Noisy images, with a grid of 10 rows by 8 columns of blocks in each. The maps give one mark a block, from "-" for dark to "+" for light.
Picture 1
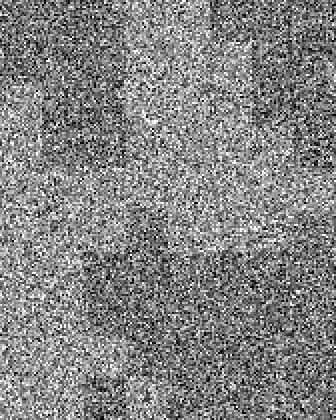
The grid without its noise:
- - - + + - - -
- - - + + + - -
+ - - + + + - -
+ - - + + + + -
+ + + + + + + +
+ + + - + + + -
+ + - - - - - -
+ + - - - - - -
+ + + - - - - -
+ + - + - - - -
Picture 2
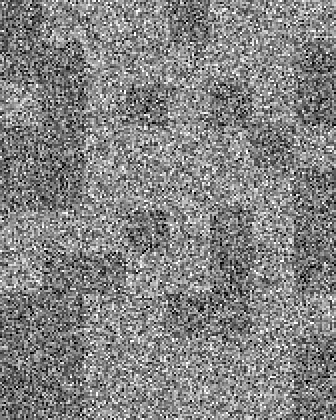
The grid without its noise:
- + + + - + + +
- - + + + + + -
+ - + - + - + -
- - + + + + - +
- - + + + + + -
+ + + - + - + -
+ - - + + - + -
- - + + - - + +
- - + + + + + -
- - + + + + + -
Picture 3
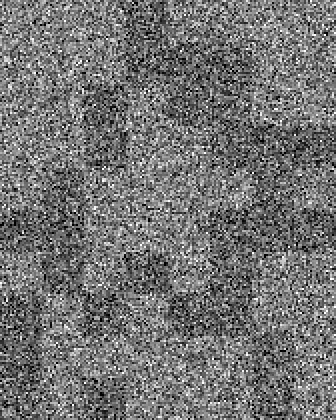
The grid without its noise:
+ + + - + + + +
+ + + - - - + +
+ + - + - - + +
+ + - + + - - -
+ - + + + + - +
- - + + + - - -
+ - + - + - + +
- + - + - - + +
- + + + + + - +
- + - + + + - +
